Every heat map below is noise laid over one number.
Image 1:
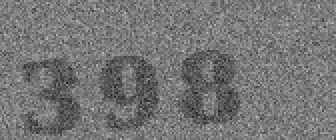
398
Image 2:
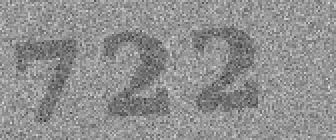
722
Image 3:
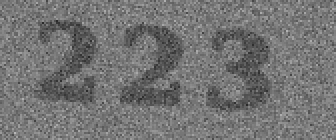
223
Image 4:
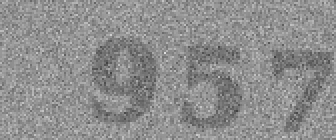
957
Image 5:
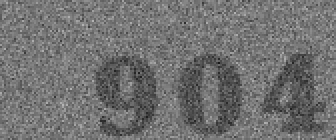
904
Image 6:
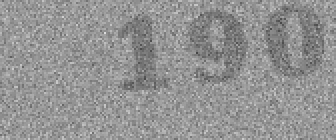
190
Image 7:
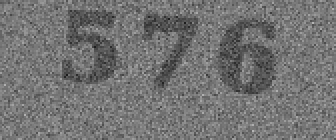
576
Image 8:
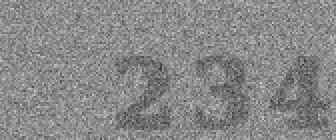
234
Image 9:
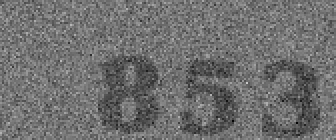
853
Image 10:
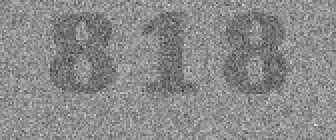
818
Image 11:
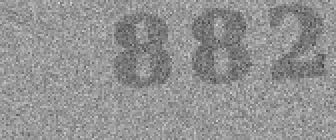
882
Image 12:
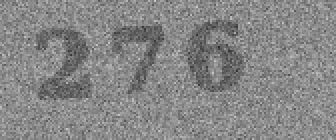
276
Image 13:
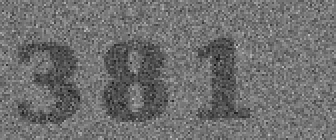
381
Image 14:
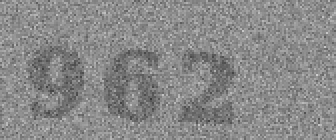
962
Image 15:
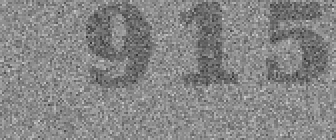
915
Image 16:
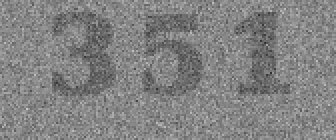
351
